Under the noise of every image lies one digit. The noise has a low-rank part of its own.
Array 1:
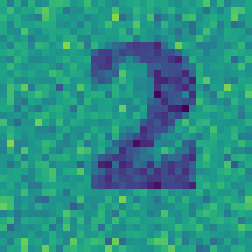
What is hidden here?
dark 2
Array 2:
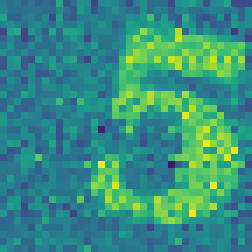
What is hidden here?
light 5
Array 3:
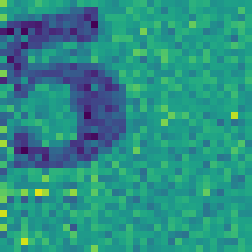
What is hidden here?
dark 5
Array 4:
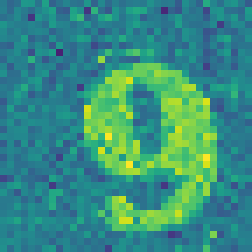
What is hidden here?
light 9
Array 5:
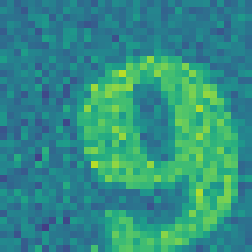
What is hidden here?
light 9
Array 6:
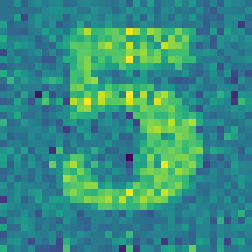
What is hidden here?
light 5
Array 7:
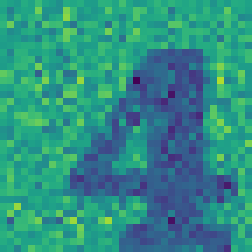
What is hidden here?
dark 4
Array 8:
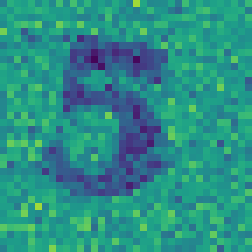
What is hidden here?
dark 5
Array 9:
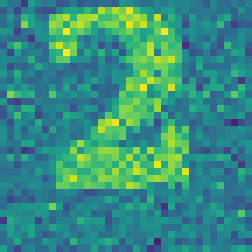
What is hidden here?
light 2
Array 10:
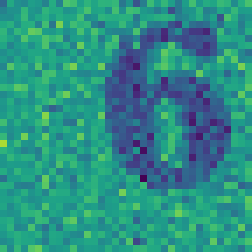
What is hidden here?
dark 6
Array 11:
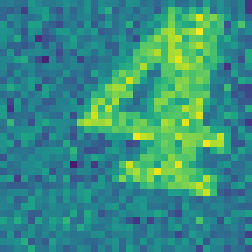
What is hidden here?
light 4
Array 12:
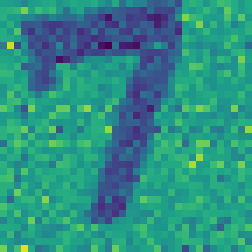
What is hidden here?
dark 7
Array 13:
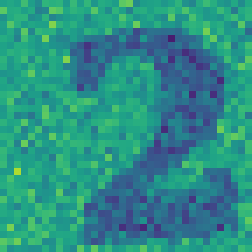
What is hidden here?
dark 2
